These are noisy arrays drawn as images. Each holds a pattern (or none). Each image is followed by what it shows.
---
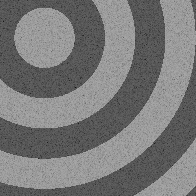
rings round one point
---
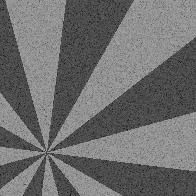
spokes from one point
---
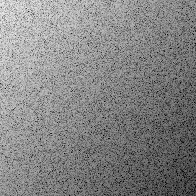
a smooth slope
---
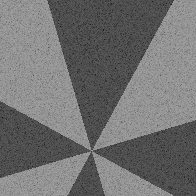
spokes from one point
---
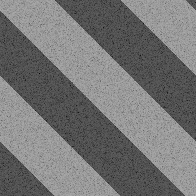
diagonal stripes
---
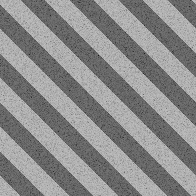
diagonal stripes
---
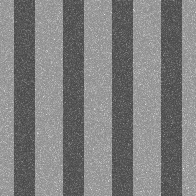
vertical stripes
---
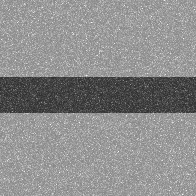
one horizontal stripe
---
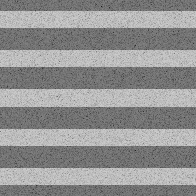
horizontal stripes
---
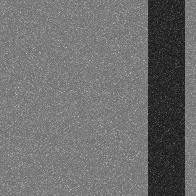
one vertical stripe
